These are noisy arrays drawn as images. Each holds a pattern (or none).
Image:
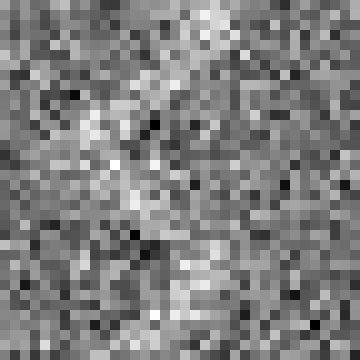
a wavy band
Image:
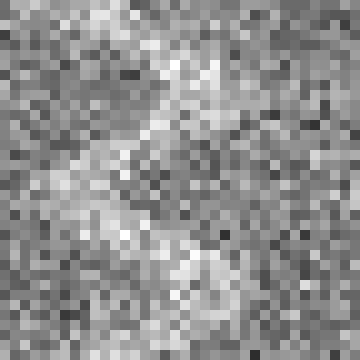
a wavy band
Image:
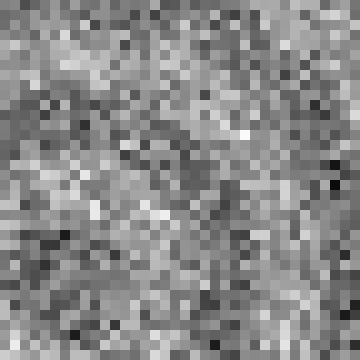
rings round one point
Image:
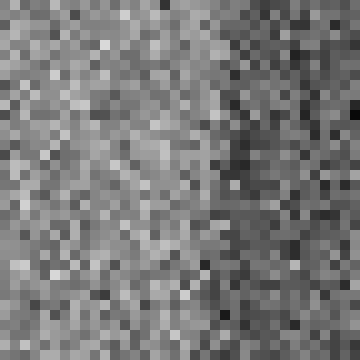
a sharp edge
